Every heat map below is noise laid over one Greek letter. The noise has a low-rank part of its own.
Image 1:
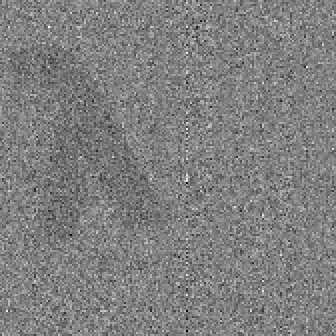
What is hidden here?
dark lambda
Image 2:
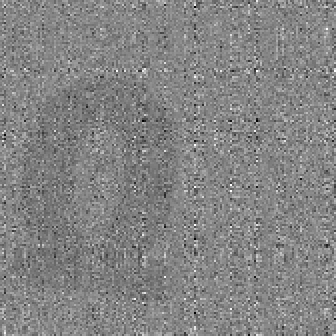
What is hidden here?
dark omega
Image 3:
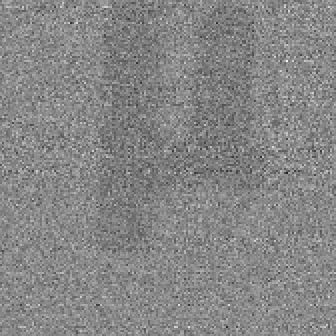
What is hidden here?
dark mu
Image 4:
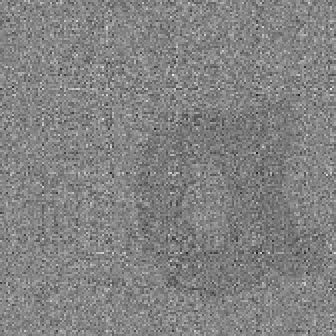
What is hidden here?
dark alpha
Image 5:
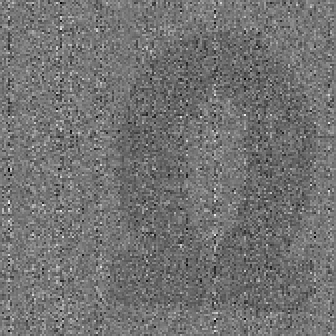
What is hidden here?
dark omega
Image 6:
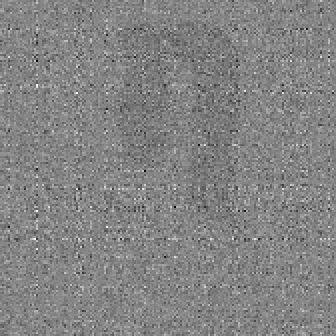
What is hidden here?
dark eta
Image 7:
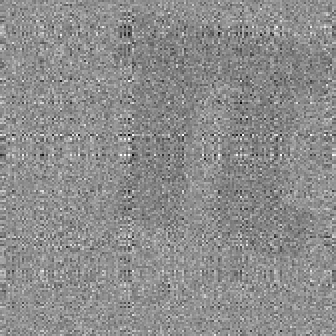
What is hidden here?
dark pi
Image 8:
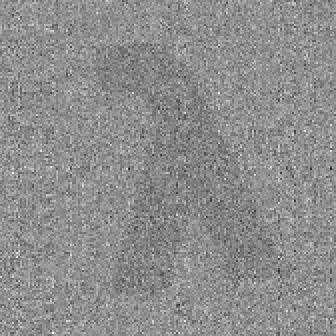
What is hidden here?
dark lambda
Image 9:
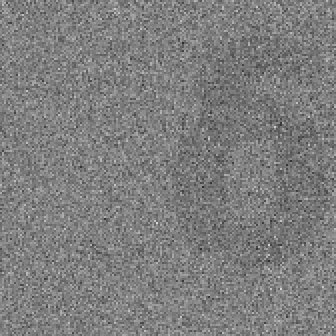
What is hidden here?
dark delta
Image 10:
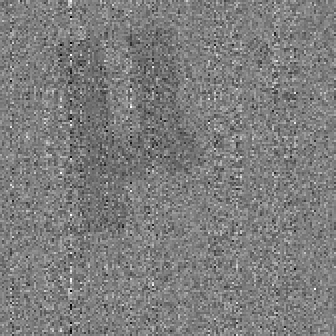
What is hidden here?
dark mu
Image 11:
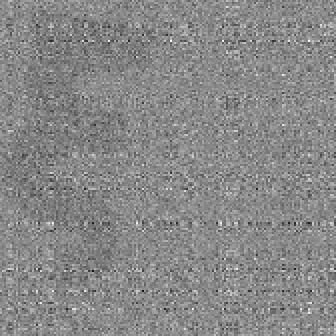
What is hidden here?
dark xi
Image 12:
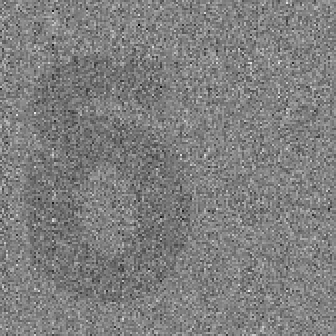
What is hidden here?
dark delta
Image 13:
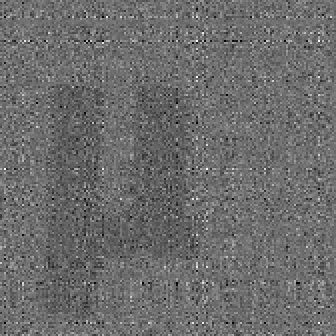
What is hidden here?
dark mu
